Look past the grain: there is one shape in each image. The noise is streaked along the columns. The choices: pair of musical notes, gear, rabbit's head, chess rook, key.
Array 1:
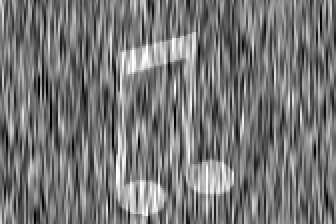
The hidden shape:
pair of musical notes
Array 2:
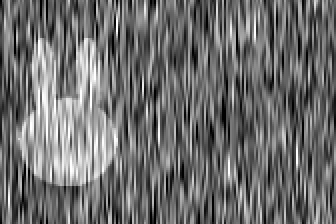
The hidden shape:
rabbit's head
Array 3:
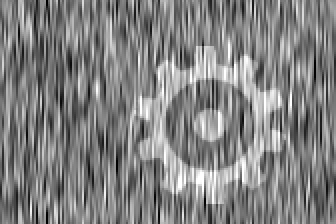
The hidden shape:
gear
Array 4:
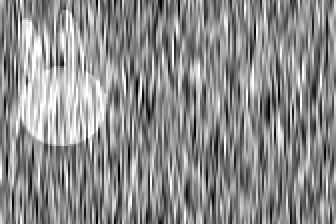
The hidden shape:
rabbit's head
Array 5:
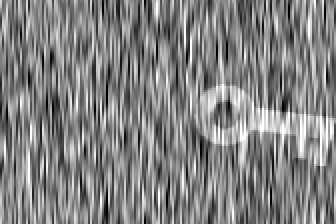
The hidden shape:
key
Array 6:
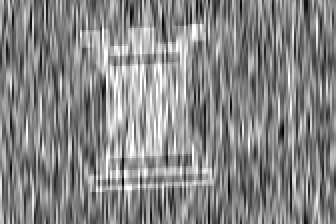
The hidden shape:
chess rook
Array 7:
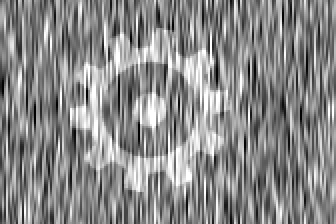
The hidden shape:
gear
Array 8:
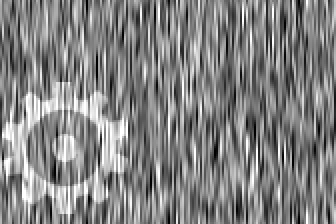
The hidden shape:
gear
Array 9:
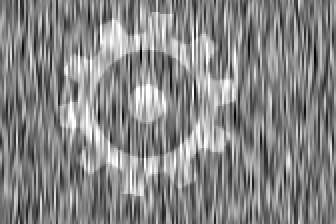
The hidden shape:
gear
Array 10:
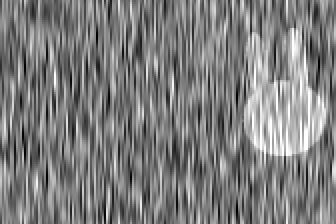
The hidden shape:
rabbit's head
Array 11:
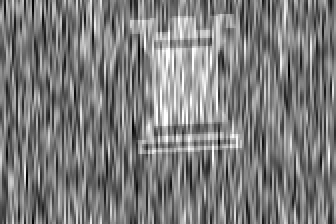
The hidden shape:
chess rook
